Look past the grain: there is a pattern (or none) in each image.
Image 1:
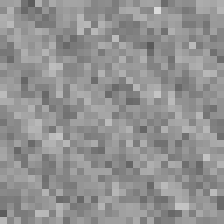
diagonal stripes
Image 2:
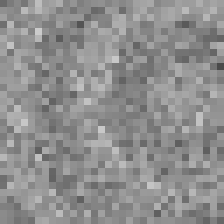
rings round one point
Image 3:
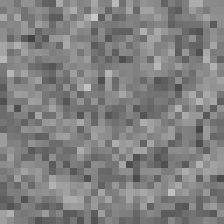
rings round one point
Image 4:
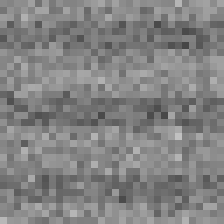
horizontal stripes
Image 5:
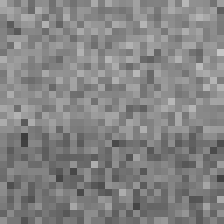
a sharp edge
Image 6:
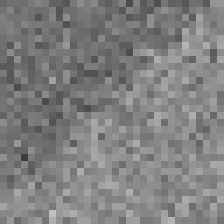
a sharp edge
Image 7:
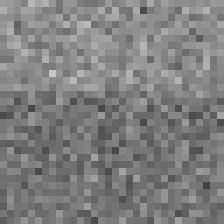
a sharp edge
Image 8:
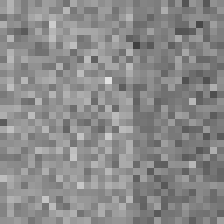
a sharp edge
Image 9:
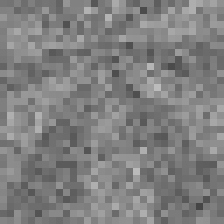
spokes from one point
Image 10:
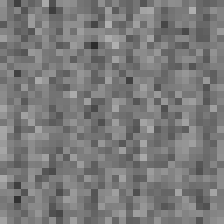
vertical stripes
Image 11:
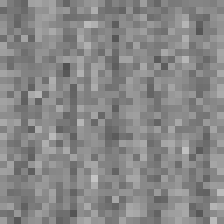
vertical stripes
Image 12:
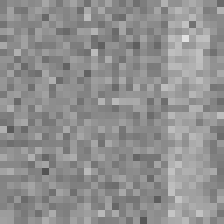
one vertical stripe
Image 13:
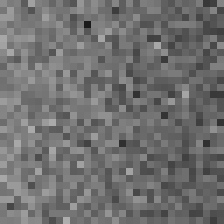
a smooth slope
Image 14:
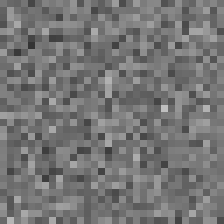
only noise
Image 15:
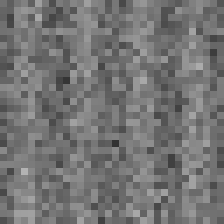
vertical stripes
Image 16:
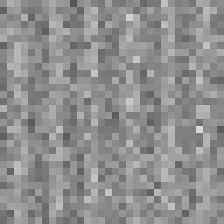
vertical stripes
